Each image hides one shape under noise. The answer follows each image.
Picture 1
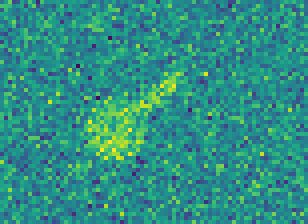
lollipop
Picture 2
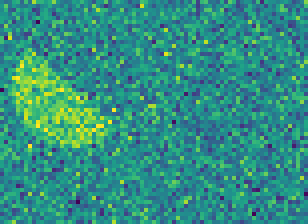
half disc
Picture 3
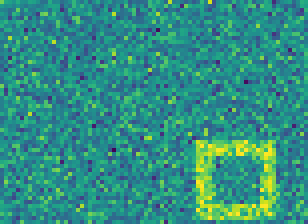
square frame
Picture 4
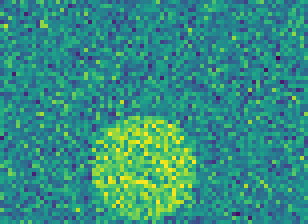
disc
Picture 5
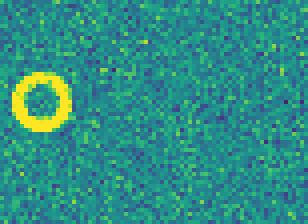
ring
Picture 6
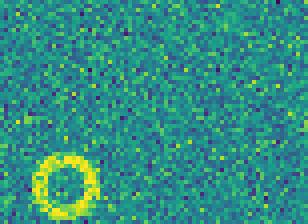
ring
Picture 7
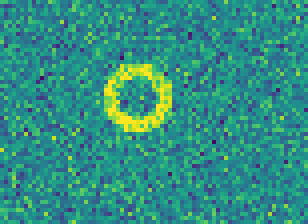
ring
